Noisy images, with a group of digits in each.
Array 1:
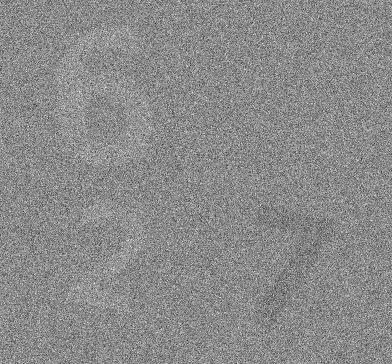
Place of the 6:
top left
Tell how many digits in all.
3
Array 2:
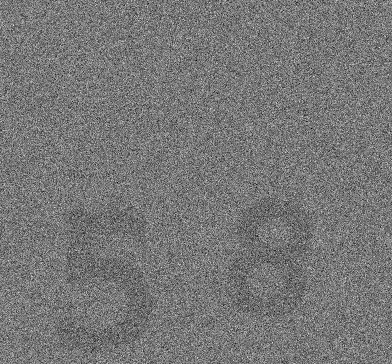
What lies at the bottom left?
5
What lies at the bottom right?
8
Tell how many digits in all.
2
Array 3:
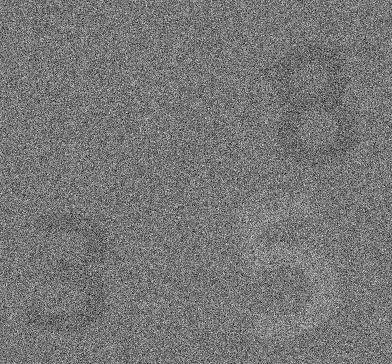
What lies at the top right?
8
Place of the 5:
bottom right
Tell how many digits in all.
3
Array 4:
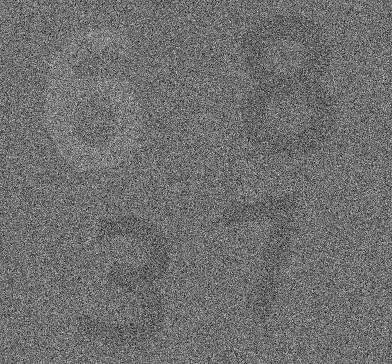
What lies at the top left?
6
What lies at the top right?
8
